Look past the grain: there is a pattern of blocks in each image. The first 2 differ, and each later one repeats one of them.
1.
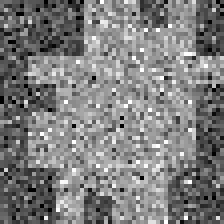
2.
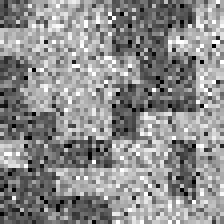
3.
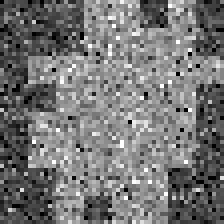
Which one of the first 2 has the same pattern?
1
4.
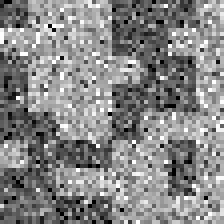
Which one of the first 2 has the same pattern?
2
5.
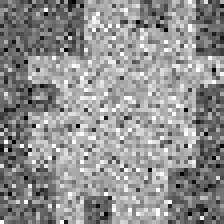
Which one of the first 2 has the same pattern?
1
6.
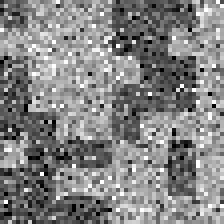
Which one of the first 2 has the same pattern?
2
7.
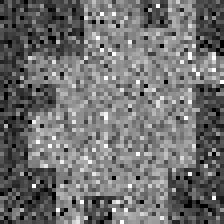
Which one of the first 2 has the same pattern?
1
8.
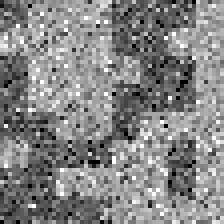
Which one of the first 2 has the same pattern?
2
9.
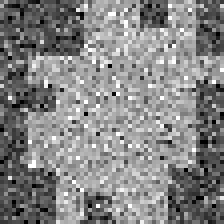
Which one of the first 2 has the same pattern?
1
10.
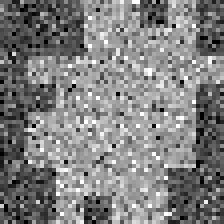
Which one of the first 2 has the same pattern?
1
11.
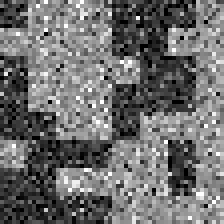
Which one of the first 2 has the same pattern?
2
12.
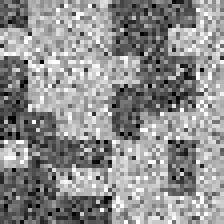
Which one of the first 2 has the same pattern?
2
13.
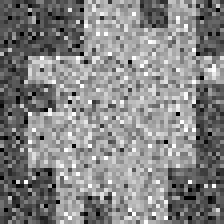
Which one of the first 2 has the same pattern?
1
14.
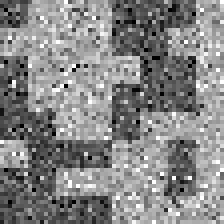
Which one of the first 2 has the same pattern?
2
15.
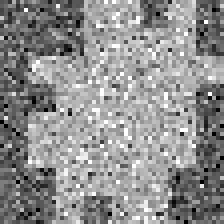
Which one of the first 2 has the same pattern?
1
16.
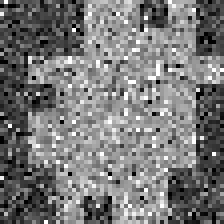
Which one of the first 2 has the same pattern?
1
